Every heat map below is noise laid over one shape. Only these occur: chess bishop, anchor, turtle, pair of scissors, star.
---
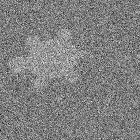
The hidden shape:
turtle
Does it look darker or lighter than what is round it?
lighter
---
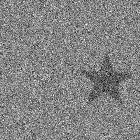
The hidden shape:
star
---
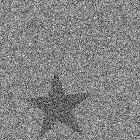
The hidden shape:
star
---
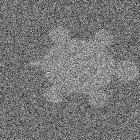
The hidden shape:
turtle
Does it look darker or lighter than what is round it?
lighter
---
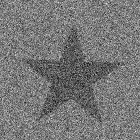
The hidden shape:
star
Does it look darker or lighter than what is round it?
darker
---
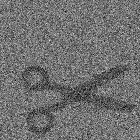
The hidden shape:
pair of scissors
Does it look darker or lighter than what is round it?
darker
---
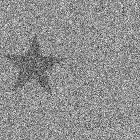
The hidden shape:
star
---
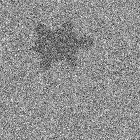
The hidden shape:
turtle
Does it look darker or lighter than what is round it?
darker
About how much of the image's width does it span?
half
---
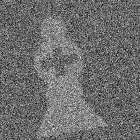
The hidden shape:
chess bishop
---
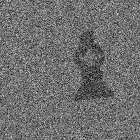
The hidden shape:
chess bishop
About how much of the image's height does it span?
half
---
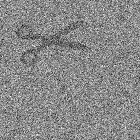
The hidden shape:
pair of scissors
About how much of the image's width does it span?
half
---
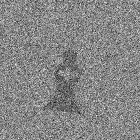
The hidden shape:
chess bishop
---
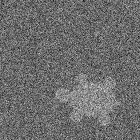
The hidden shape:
turtle
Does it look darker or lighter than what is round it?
lighter
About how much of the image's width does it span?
half
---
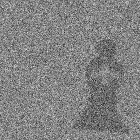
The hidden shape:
chess bishop
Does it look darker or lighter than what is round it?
darker
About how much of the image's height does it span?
two thirds
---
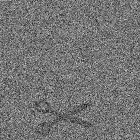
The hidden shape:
pair of scissors
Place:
bottom middle
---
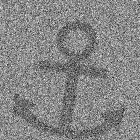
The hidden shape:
anchor
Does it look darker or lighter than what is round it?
darker
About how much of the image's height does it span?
nearly all
